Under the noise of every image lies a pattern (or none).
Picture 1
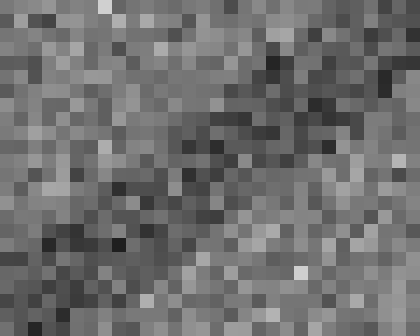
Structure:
a diagonal band
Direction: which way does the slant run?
bottom left to top right
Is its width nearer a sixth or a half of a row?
a half
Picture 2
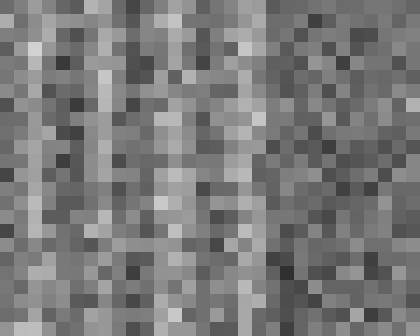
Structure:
bands of columns
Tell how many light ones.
4
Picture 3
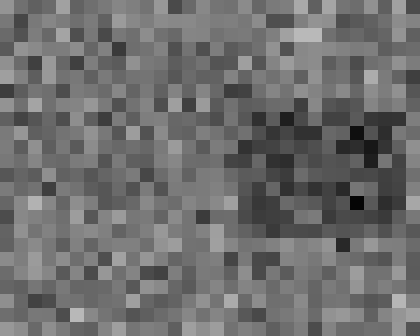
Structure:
one block
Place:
middle right
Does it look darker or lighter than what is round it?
darker
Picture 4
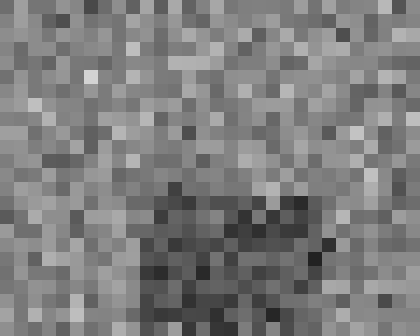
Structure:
one block
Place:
bottom middle
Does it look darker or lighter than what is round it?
darker
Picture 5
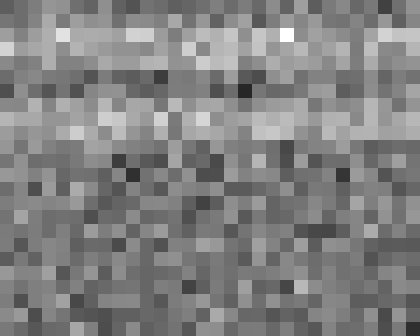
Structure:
bands of rows
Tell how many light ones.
2
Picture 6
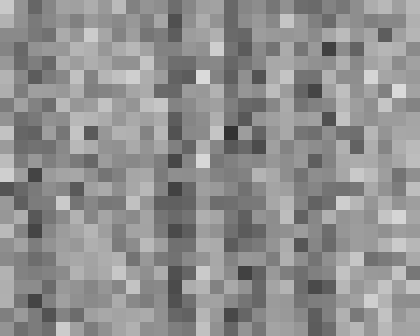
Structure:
bands of columns
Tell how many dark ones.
4
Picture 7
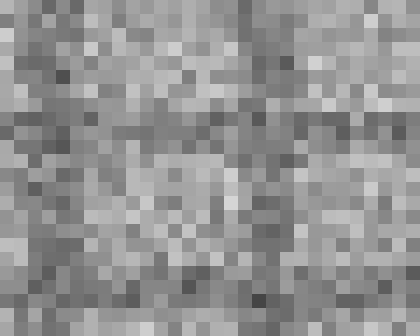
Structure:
bands of rows crossing bands of columns
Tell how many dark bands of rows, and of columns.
2 and 2
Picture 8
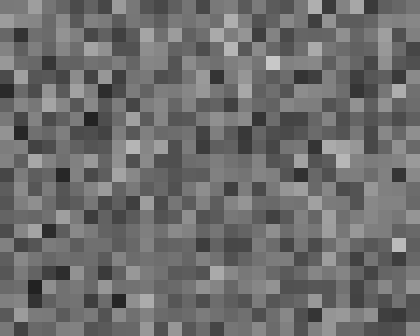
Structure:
only noise
